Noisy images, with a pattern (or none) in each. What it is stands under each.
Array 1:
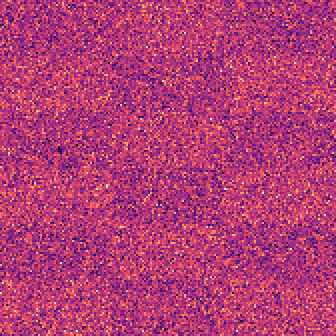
a checkerboard
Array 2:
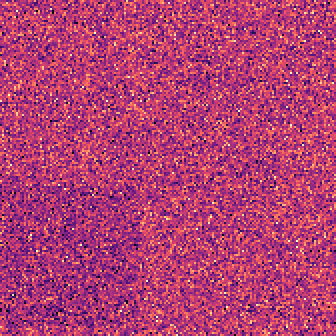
one block
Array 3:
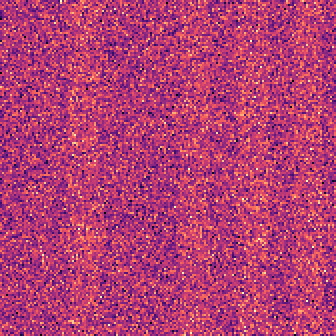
bands of columns
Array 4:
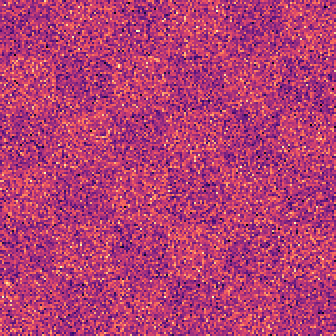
a checkerboard
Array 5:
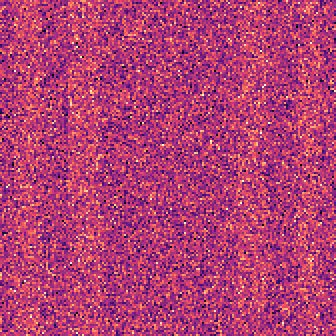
bands of columns
